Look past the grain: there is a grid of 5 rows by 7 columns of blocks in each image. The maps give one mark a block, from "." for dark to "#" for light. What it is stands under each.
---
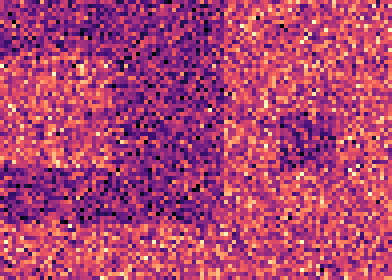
....###
##..###
##..#.#
....###
#######
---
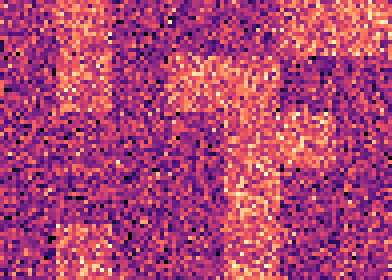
.#...##
.#.##..
....##.
....#..
.#..#..
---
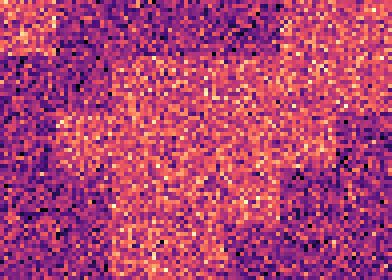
#....##
..#####
.#####.
..###..
..##...
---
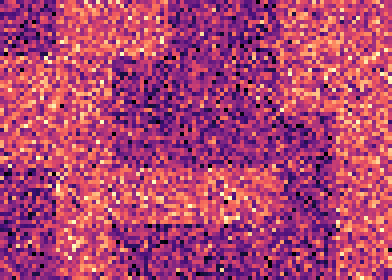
.##..##
##...##
##....#
.####.#
.#....#
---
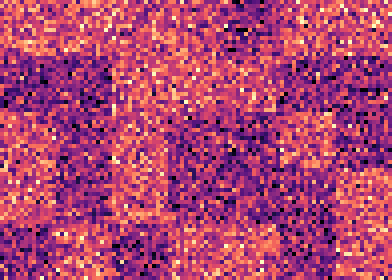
####.##
..###..
#.#..#.
#.#...#
.#.##.#
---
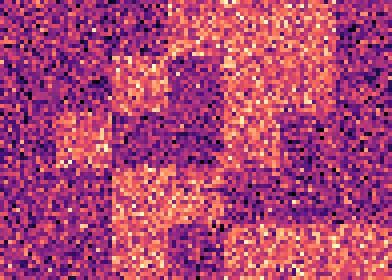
...###.
..#.##.
.#..#..
..##...
..#.###
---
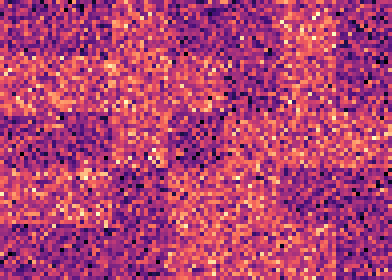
..#..#.
####.#.
..#.###
##.##..
...###.
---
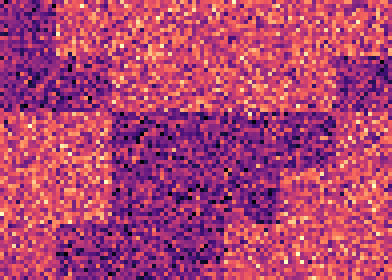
.######
..####.
##....#
##...##
#...###
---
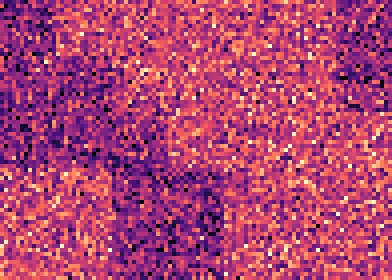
.#####.
..####.
...####
##..###
##..###
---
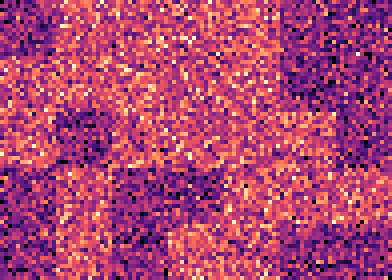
.####..
#####..
#.####.
.#..###
.#.##..
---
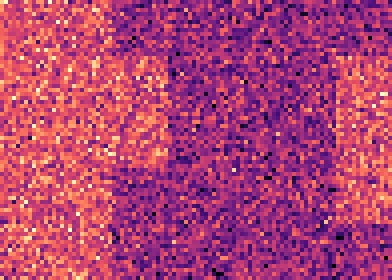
##.....
###...#
###...#
##....#
##.....
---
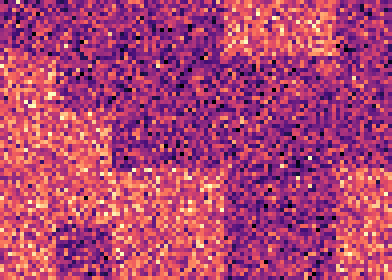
....##.
#......
##.....
####..#
#.##..#
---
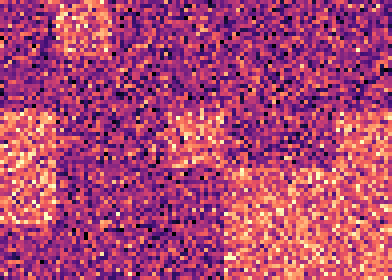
.#.....
.......
#..#..#
#...###
....###
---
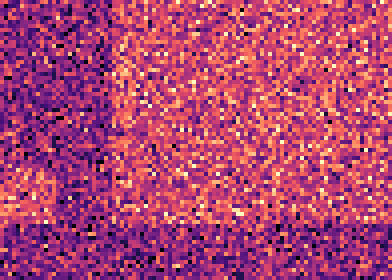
..#####
..#####
..#####
#.#####
.......
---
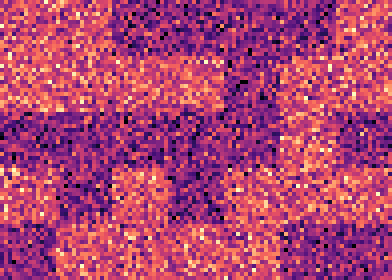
##....#
####.##
.....#.
#.#.###
.####..
